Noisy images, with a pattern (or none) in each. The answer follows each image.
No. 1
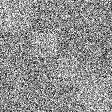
blocks along the diagonal
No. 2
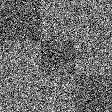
blocks along the diagonal
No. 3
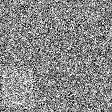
one block
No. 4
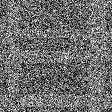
bands of rows crossing bands of columns
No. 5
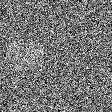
one block
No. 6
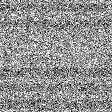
bands of rows
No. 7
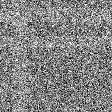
bands of rows crossing bands of columns
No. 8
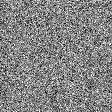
only noise
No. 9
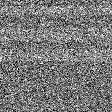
bands of rows
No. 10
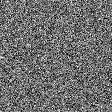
only noise
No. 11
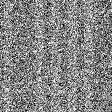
bands of columns
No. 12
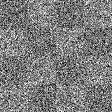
a checkerboard
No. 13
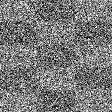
a checkerboard
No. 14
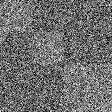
blocks along the diagonal
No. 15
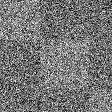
blocks along the diagonal
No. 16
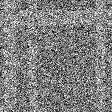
bands of rows crossing bands of columns
